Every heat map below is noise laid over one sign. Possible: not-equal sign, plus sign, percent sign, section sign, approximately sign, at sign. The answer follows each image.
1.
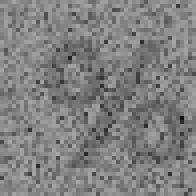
percent sign
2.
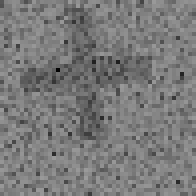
plus sign
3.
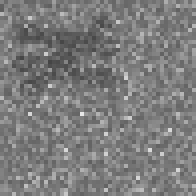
not-equal sign
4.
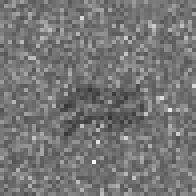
approximately sign
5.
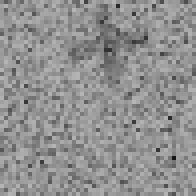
plus sign
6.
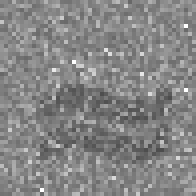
approximately sign
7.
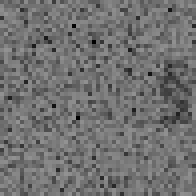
section sign
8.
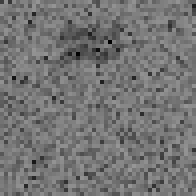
approximately sign
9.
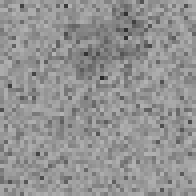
not-equal sign
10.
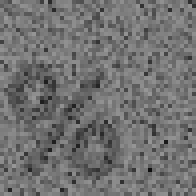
percent sign
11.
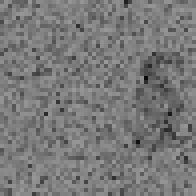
section sign
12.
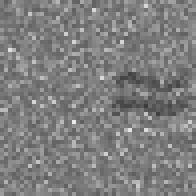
approximately sign
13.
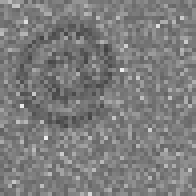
at sign
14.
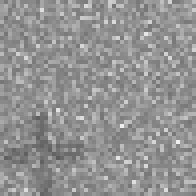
plus sign
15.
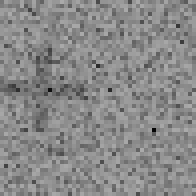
plus sign
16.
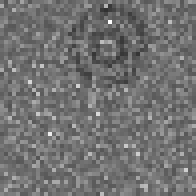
at sign
